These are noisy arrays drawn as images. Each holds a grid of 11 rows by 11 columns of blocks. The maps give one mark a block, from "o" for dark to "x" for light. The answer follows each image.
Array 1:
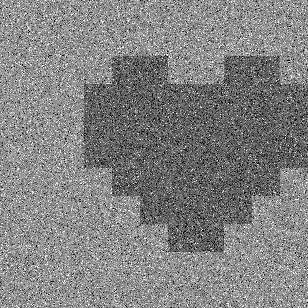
x x x x x x x x x x x
x x x x x x x x x x x
x x x x o o x x o o x
x x x o o o o o o o o
x x x o o o o o o o o
x x x o o o o o o o o
x x x x o o o o o o x
x x x x x o o o o x x
x x x x x x o o x x x
x x x x x x x x x x x
x x x x x x x x x x x
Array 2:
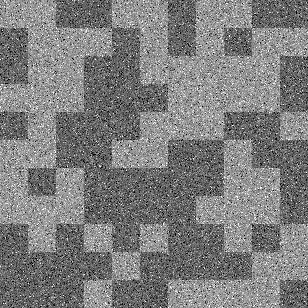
x x o o x x o x x o o
o x x x o x o x o x x
o x x o o x x x x x o
x x x o o o x x x x o
o x o o o x x x o o x
x x o o x x o o x o o
x o x o o o o o x x o
x x x o o o o x x x o
o x o x o x o o x o x
o o o o x o o o o x x
o o o x o o x x x x o
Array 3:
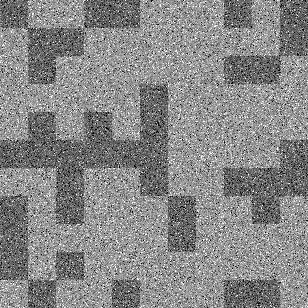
o x x o o x x x o x o
x o o x x x x x x x o
x o x x x x x x o o x
x x x x x o x x x x x
x o x o x o x x x x x
o o o o o o x x x x o
x x o x x o x x o o o
o x o x x x o x x o x
o x x x x x o x x x x
o x o x x x x x x x x
x o x x o x x x o o x
